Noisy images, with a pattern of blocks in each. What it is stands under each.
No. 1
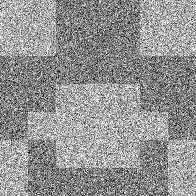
left and right mirror each other
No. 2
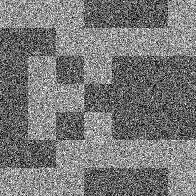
top and bottom mirror each other
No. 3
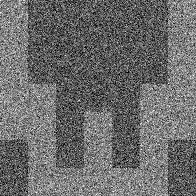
left and right mirror each other
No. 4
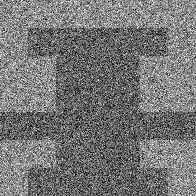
left and right mirror each other
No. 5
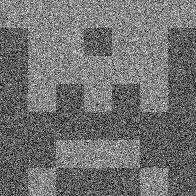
left and right mirror each other
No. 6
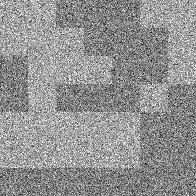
no symmetry
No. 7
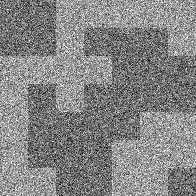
mirrored about the diagonal from the top left
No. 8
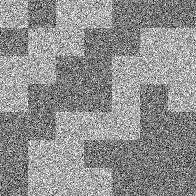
mirrored about the diagonal from the top left
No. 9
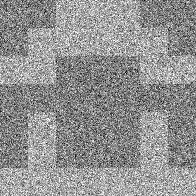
left and right mirror each other
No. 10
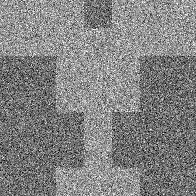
left and right mirror each other
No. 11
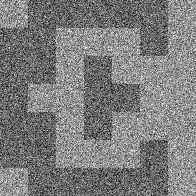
top and bottom mirror each other
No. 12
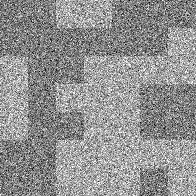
no symmetry
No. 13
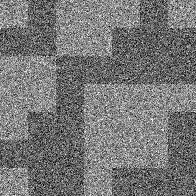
mirrored about the diagonal from the top left
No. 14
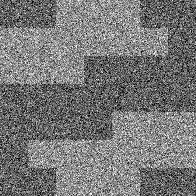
the same after a half turn
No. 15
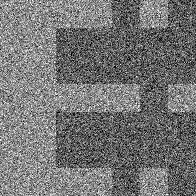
top and bottom mirror each other
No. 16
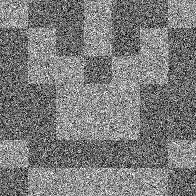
left and right mirror each other
